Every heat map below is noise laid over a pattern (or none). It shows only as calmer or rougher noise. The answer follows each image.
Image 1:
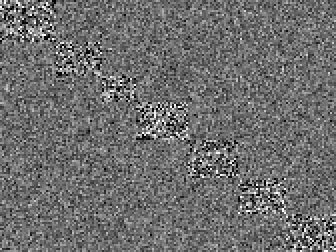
blocks along the diagonal
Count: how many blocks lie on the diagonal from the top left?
7
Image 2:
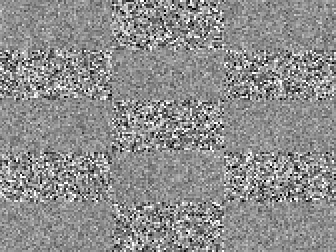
a checkerboard
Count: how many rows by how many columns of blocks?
5 by 3
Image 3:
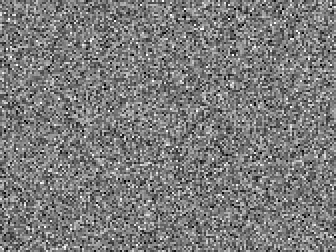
only noise
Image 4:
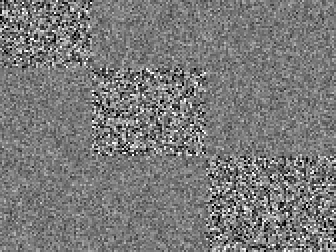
blocks along the diagonal
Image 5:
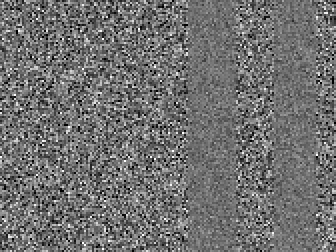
bands of columns
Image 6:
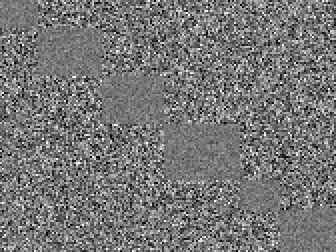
blocks along the diagonal
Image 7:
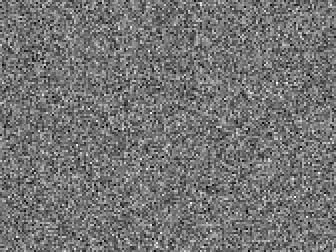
only noise
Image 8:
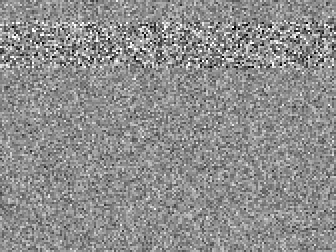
one band of rows
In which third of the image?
top
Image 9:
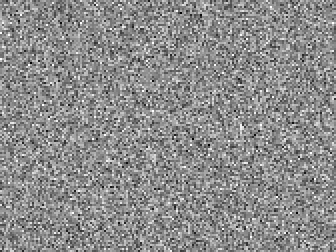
only noise
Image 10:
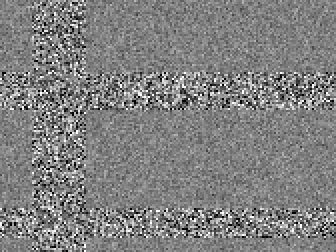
bands of rows crossing bands of columns
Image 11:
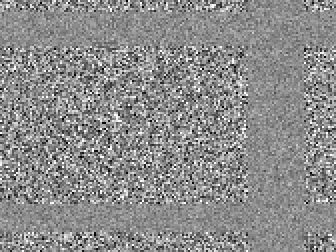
bands of rows crossing bands of columns
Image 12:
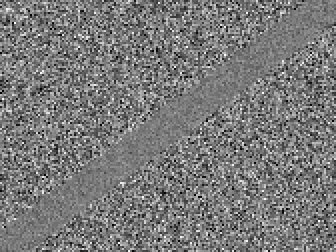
a diagonal band
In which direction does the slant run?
bottom left to top right
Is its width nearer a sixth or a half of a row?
a sixth
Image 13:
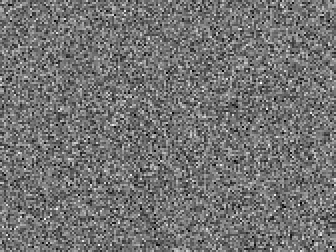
only noise
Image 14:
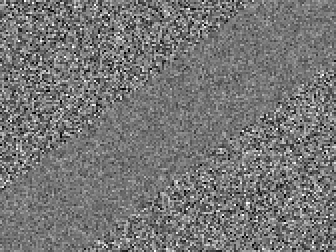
a diagonal band
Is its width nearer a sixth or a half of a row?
a half
